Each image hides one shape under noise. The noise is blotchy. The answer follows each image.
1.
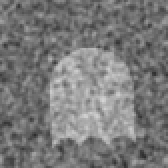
light ghost
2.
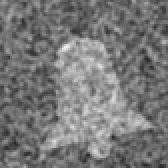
light bell
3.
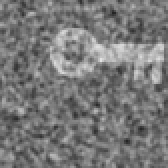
light key
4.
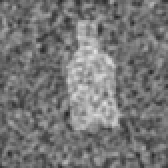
light bottle
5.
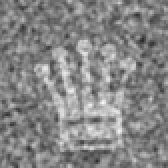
light chess queen
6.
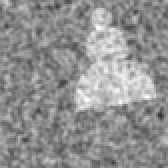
light chess pawn
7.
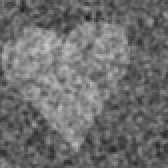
light heart
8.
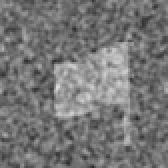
light flag
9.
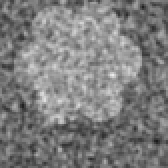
light flower
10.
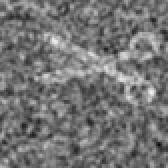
light pair of scissors
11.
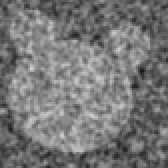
light bear's head
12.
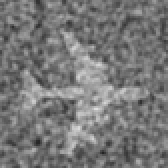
light airplane
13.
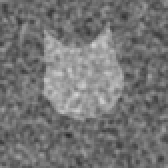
light cat's head
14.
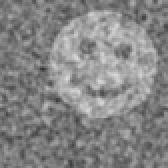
light smiling face
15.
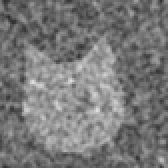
light cat's head
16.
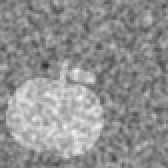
light apple
